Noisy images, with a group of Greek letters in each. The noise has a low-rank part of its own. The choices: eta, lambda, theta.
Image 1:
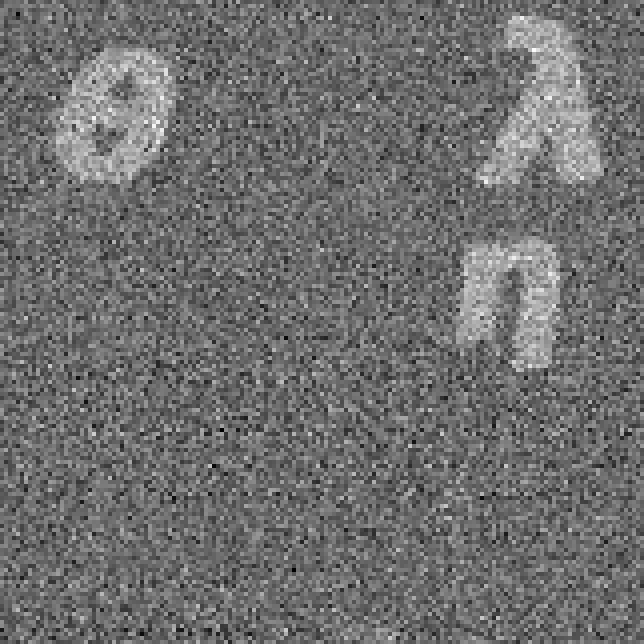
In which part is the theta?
top left
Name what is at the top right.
lambda
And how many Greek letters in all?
3
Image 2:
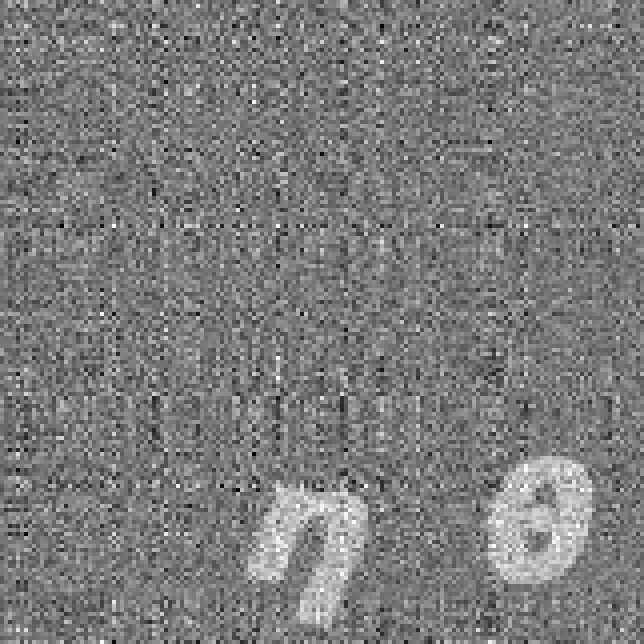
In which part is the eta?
bottom middle
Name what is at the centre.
nothing
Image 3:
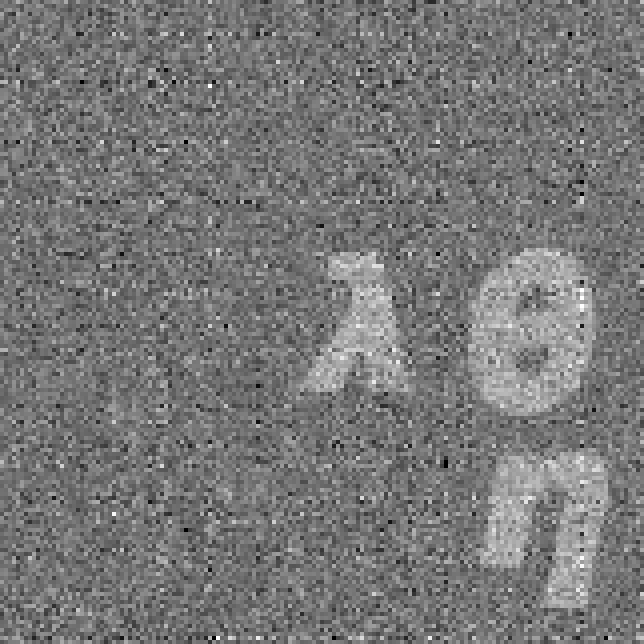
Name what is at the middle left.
nothing
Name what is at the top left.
nothing
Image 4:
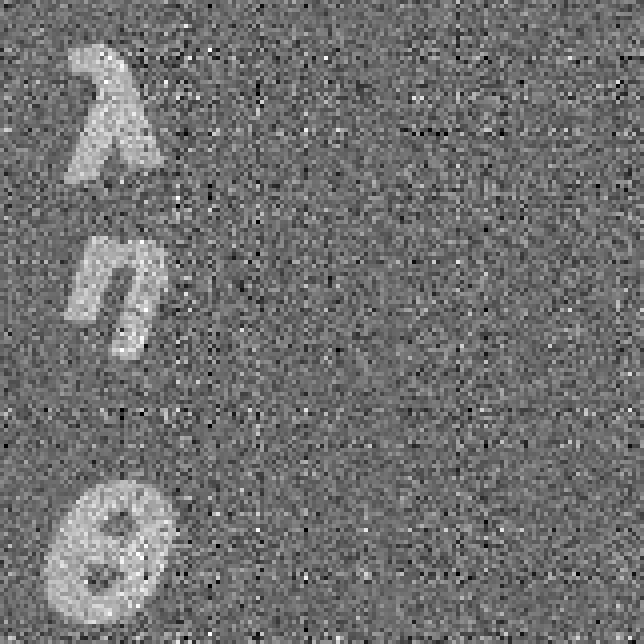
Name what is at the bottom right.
nothing
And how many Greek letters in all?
3
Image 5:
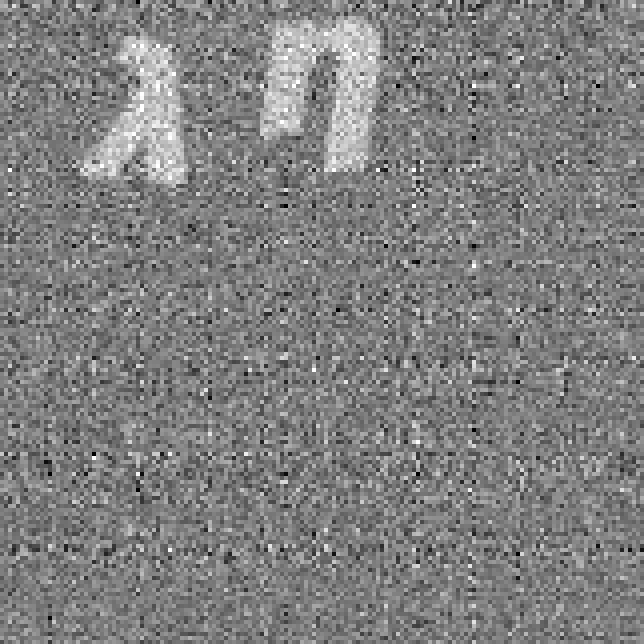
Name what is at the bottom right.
nothing
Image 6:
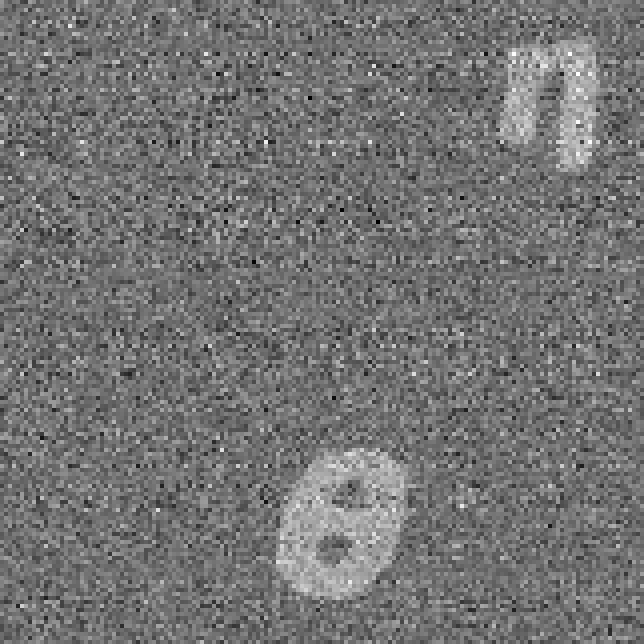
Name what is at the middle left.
nothing
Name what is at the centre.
nothing
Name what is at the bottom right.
nothing
